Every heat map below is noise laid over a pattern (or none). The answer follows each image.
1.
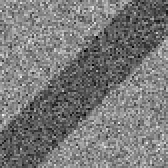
a diagonal band
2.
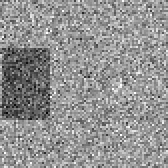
one block
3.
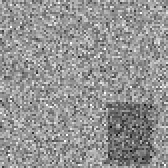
one block
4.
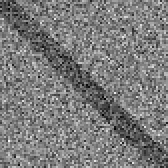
a diagonal band
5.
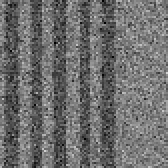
bands of columns
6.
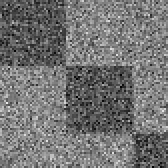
blocks along the diagonal
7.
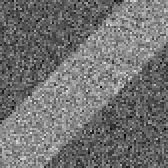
a diagonal band
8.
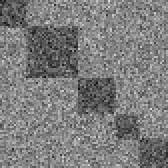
blocks along the diagonal
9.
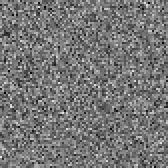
only noise
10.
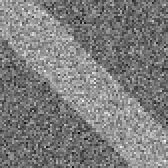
a diagonal band
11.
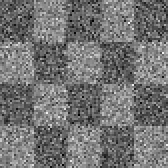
a checkerboard
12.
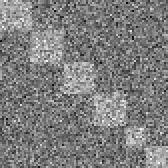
blocks along the diagonal
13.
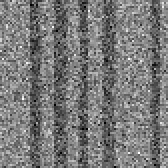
bands of columns
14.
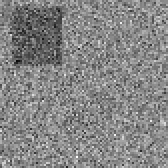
one block
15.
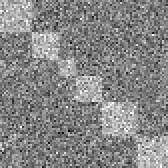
blocks along the diagonal
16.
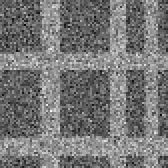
bands of rows crossing bands of columns
